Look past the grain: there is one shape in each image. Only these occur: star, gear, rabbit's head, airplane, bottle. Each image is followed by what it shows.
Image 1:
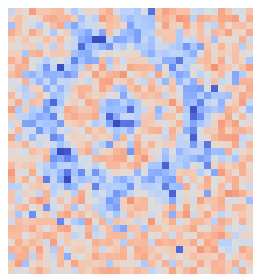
gear
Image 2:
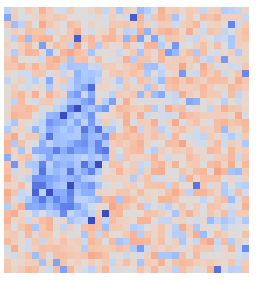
bottle
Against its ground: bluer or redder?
bluer
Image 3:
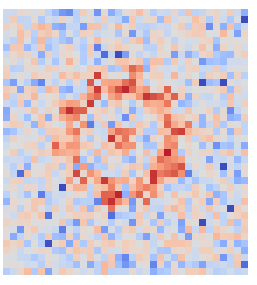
gear
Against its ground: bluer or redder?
redder
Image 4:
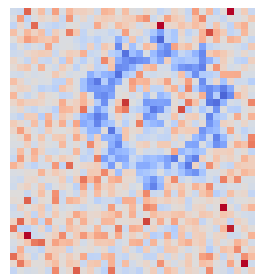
gear
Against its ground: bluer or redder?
bluer
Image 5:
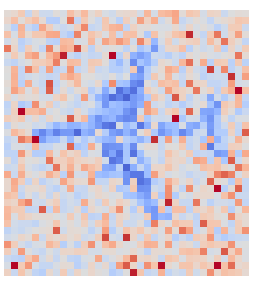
airplane
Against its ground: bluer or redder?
bluer
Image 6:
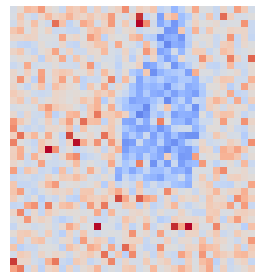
bottle
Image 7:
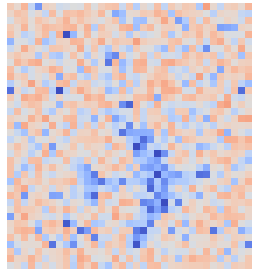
airplane
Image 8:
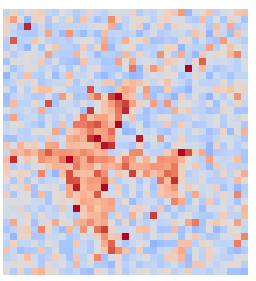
airplane
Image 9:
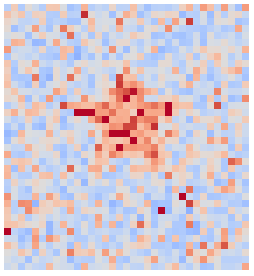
star
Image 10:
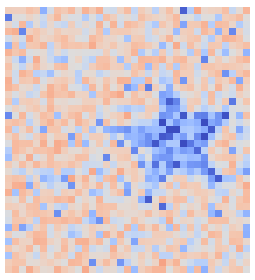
star
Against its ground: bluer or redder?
bluer
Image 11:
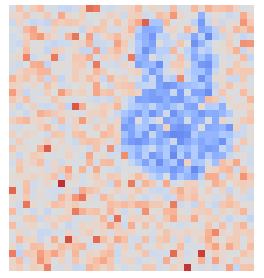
rabbit's head
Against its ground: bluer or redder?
bluer
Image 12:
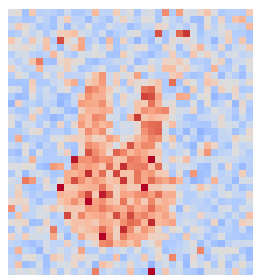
rabbit's head
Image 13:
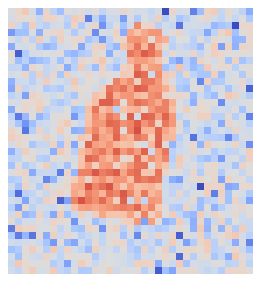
bottle
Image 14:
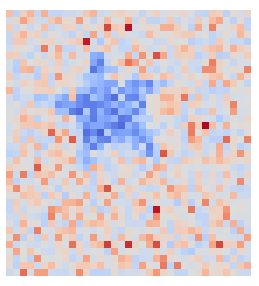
star
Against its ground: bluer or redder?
bluer
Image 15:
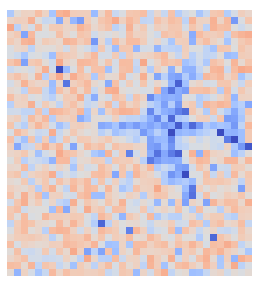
airplane
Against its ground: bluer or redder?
bluer
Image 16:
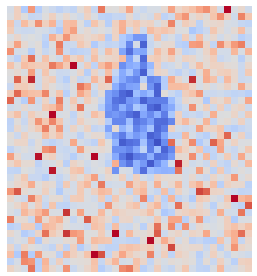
bottle
